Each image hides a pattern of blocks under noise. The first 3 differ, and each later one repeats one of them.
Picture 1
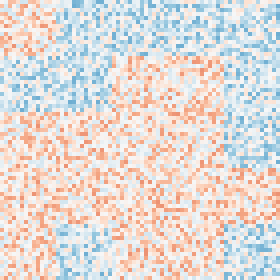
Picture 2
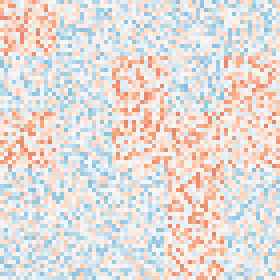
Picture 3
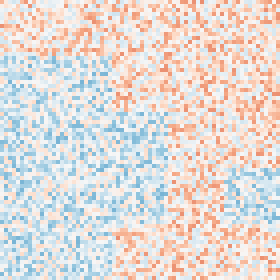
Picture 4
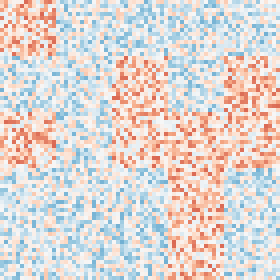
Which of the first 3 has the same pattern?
2
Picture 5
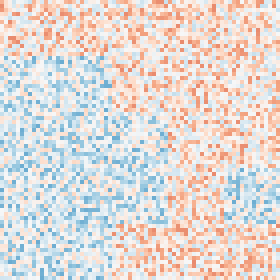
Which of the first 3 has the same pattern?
3
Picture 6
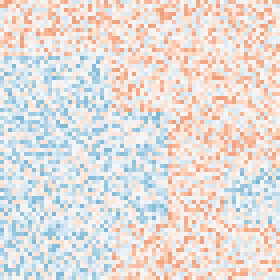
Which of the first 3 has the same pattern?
3
